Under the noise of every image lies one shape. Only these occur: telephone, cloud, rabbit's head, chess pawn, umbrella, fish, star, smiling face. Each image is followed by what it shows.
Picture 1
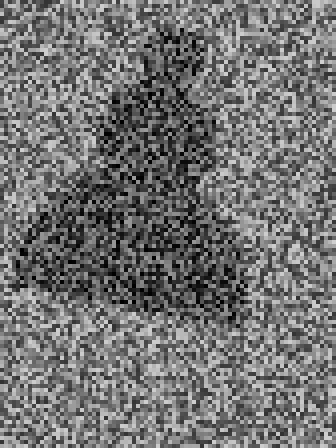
chess pawn
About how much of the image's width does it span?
two thirds
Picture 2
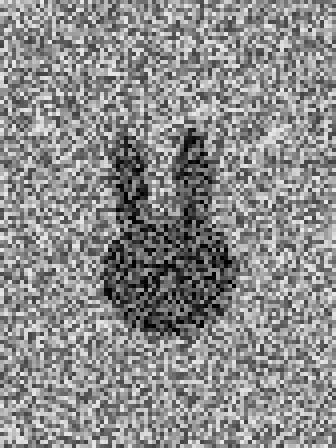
rabbit's head
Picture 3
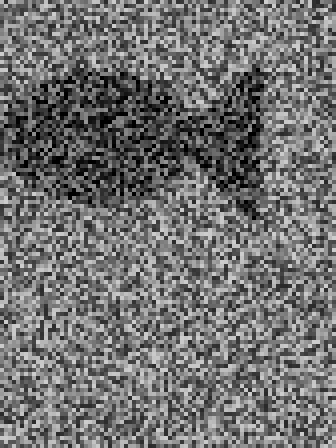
fish
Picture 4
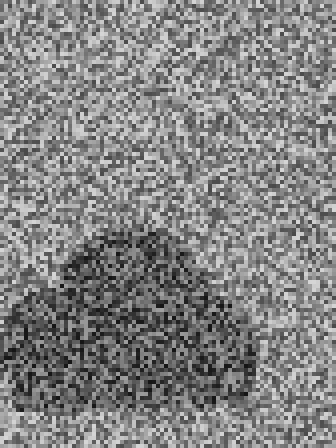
cloud
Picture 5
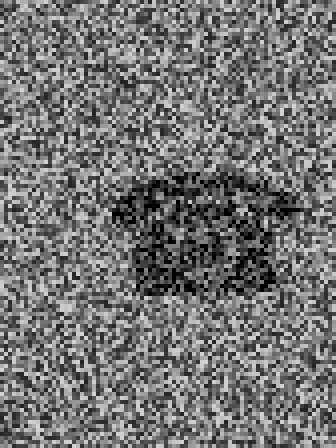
telephone
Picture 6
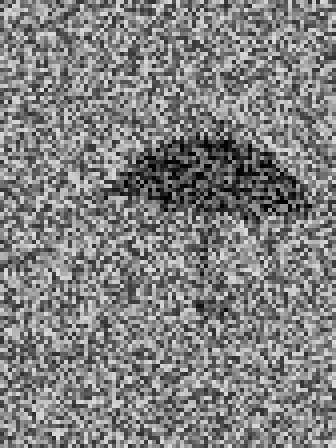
umbrella
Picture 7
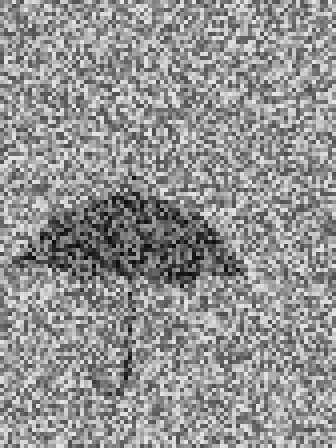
umbrella
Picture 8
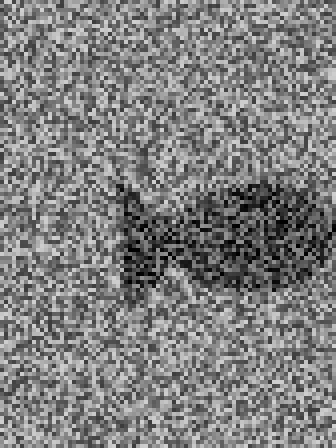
fish
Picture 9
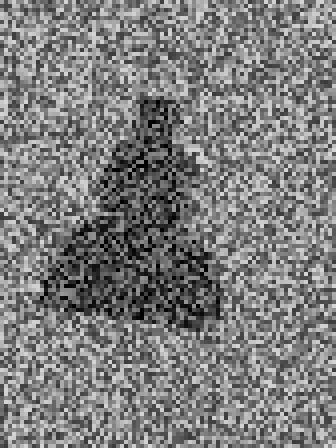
chess pawn
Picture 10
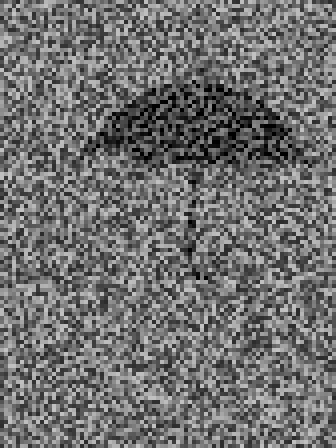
umbrella
